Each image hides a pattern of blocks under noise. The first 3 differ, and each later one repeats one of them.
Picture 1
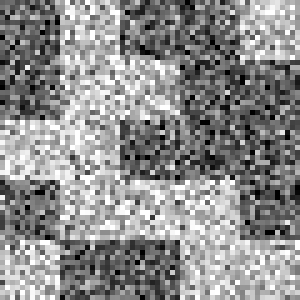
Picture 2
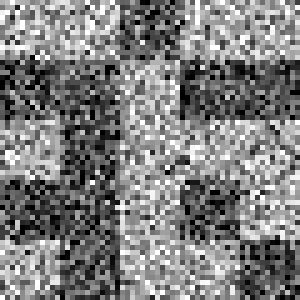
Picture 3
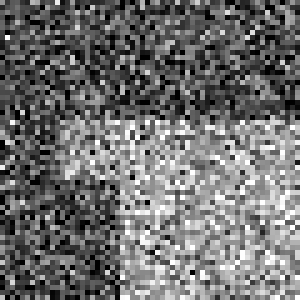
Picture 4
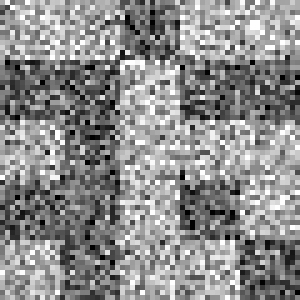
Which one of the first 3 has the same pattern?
2
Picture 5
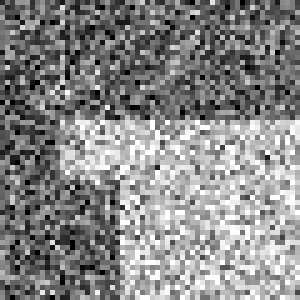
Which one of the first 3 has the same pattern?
3
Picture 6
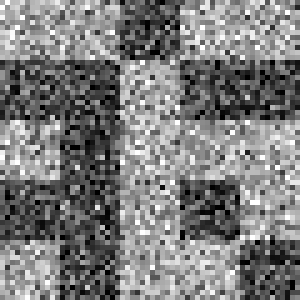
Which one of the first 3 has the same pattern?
2
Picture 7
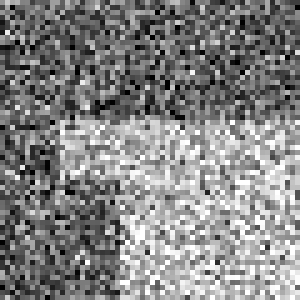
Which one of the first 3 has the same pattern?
3
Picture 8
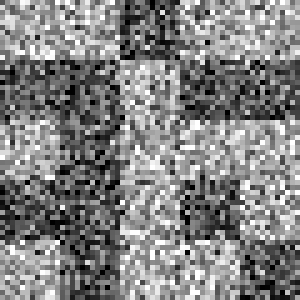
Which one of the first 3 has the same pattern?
2
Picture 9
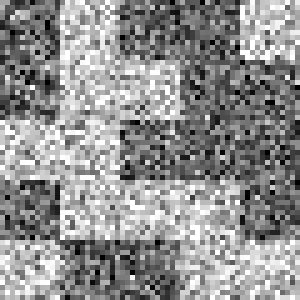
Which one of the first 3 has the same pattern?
1
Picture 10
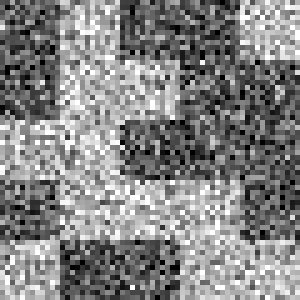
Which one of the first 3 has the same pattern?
1
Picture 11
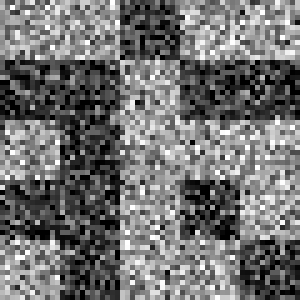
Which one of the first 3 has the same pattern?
2
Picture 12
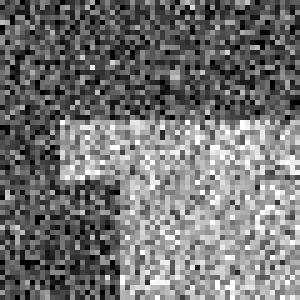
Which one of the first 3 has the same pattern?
3
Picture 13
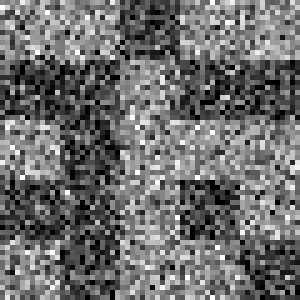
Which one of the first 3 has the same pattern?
2
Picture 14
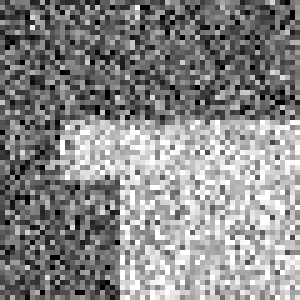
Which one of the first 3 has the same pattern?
3
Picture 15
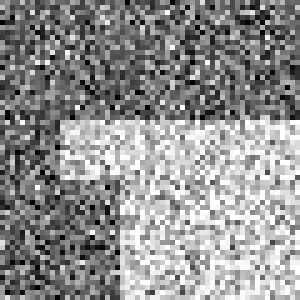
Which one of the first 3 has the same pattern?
3
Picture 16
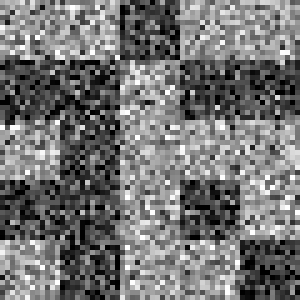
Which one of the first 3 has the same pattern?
2
